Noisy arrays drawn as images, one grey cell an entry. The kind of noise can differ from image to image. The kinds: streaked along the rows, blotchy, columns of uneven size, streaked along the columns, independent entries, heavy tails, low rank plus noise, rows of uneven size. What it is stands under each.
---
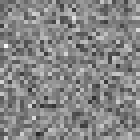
independent entries
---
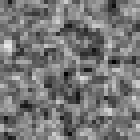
blotchy
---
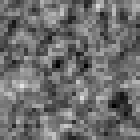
blotchy
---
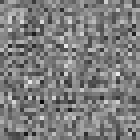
low rank plus noise
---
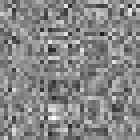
low rank plus noise
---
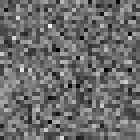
independent entries
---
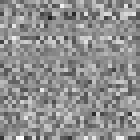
rows of uneven size
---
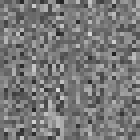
columns of uneven size
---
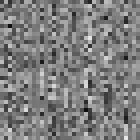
columns of uneven size
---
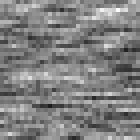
streaked along the rows
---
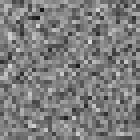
independent entries
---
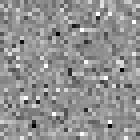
heavy tails
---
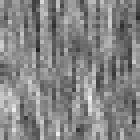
streaked along the columns
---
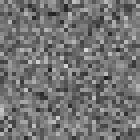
independent entries
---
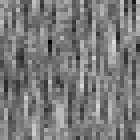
streaked along the columns
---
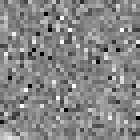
heavy tails
